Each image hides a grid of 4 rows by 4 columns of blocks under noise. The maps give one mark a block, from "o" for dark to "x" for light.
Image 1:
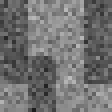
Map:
o x x o
o x x o
o o x o
x o x x
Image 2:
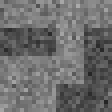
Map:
x x x x
o o x o
x x x o
x x o o
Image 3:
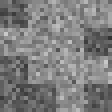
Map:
o x x x
x x x o
o x x x
o o x o
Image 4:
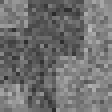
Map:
x o o x
o o o x
o o x x
x o x x
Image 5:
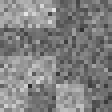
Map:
x x o o
o o o o
x x o o
x o x o
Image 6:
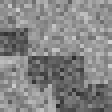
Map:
x x x x
o x x x
x o o x
x x o o
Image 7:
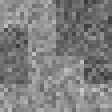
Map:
x x o o
o x o o
o x x o
x x x x
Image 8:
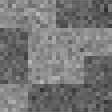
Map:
x x o o
o x x x
o x x o
x o o o
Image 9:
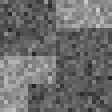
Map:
o o x x
o o o o
x x o o
x o o o
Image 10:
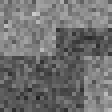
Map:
x x x x
x x o o
o o o x
o o o x
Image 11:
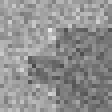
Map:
x x x x
x x o o
x o o o
x x o o
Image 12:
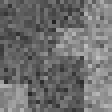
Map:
o o o x
o o x x
o o o x
x o o x
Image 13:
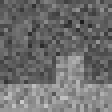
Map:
o o o o
o o o o
o o x o
x x x x
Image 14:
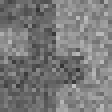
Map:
o o x x
x o x x
o o o x
o o x x
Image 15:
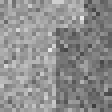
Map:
x x x o
x x o o
x x o o
x x o o
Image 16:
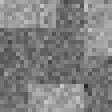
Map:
x x o x
o o o x
o o o o
o x x o
